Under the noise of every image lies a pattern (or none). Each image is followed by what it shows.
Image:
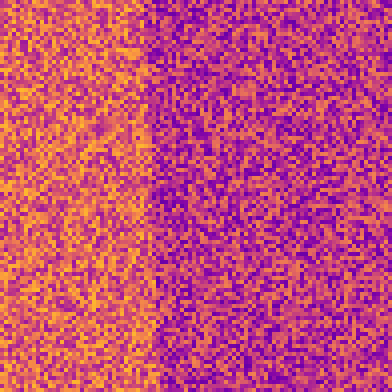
a sharp edge
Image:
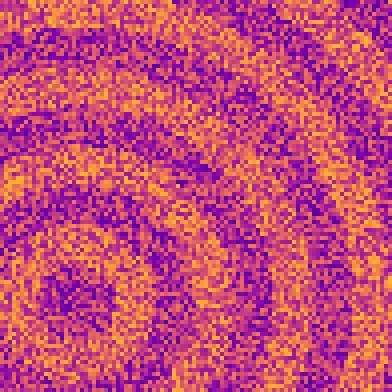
rings round one point
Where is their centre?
bottom left
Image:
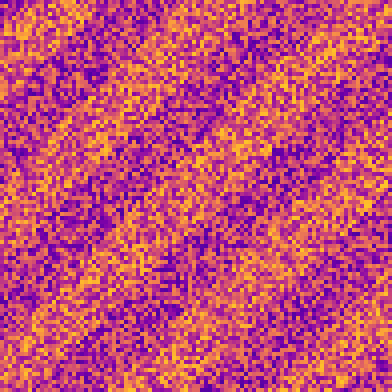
diagonal stripes
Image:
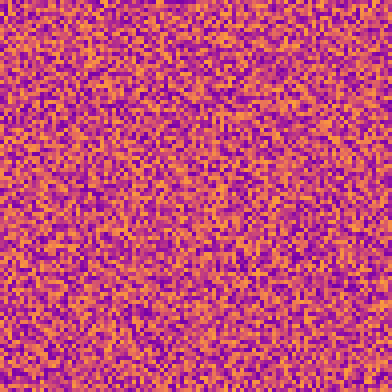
only noise
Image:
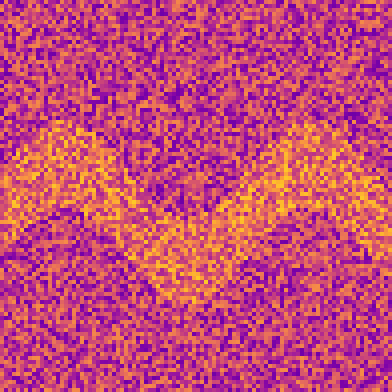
a wavy band
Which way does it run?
left to right
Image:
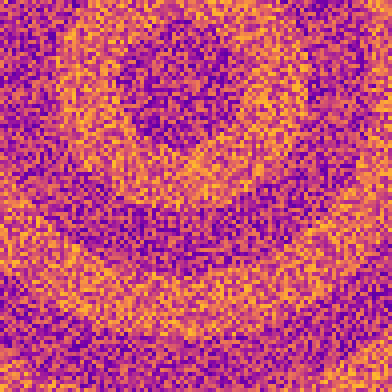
rings round one point
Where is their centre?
top middle
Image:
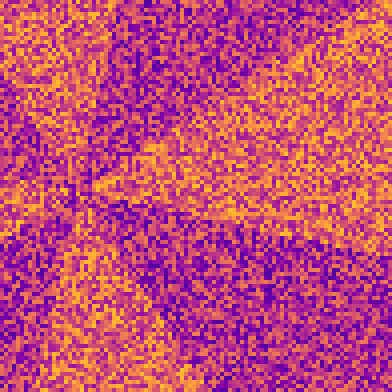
spokes from one point
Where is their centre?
middle left
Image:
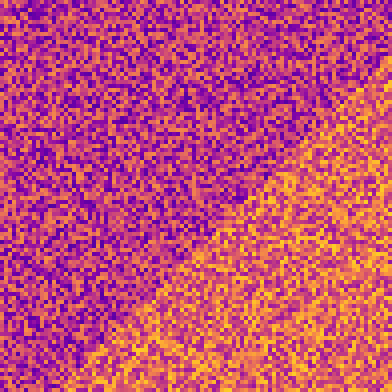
a sharp edge
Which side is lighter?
bottom right
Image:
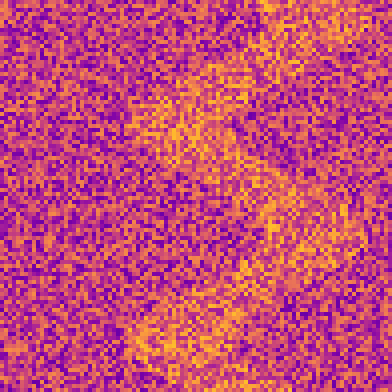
a wavy band
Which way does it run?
top to bottom
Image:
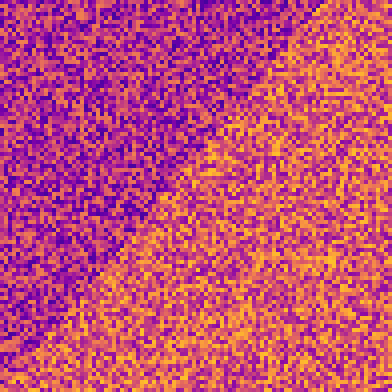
a sharp edge
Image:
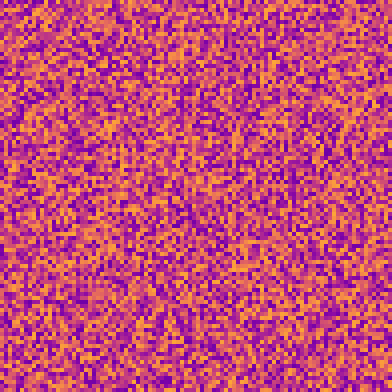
only noise
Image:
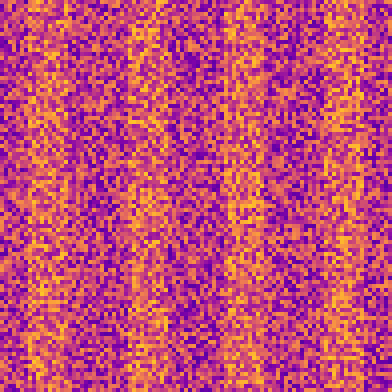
vertical stripes
